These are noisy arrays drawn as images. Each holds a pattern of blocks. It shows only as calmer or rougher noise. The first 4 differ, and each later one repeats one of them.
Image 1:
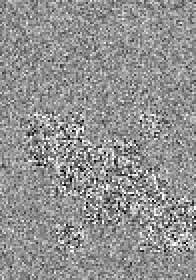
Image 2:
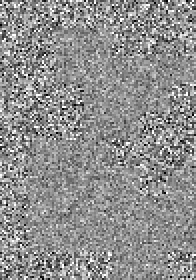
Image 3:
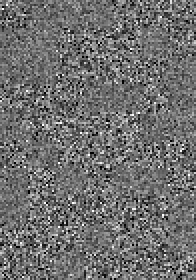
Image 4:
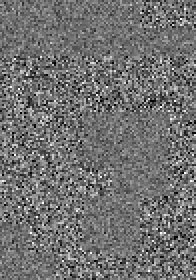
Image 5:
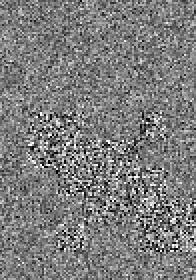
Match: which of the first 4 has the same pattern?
1
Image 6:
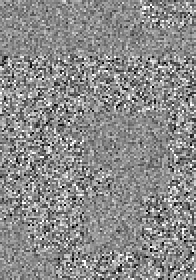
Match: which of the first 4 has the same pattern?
4
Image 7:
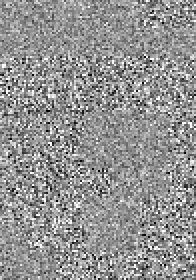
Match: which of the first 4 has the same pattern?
4
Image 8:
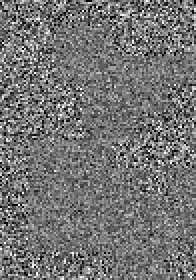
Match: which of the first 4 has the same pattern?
2
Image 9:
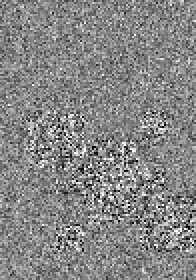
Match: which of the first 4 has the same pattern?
1
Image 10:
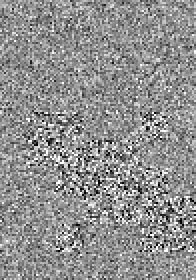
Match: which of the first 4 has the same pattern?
1
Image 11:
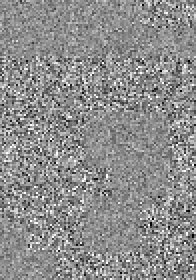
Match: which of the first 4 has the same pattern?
4
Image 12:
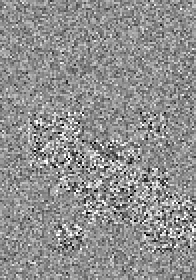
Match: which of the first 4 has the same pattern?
1
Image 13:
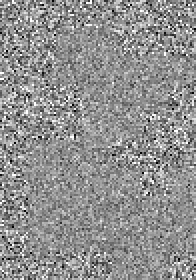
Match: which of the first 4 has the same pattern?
2
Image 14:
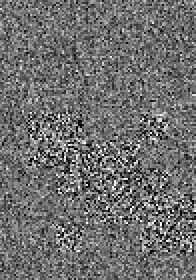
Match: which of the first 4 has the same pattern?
1
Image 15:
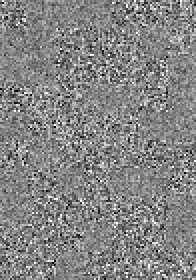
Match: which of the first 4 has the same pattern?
3
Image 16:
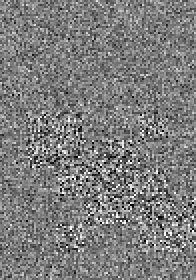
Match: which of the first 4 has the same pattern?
1
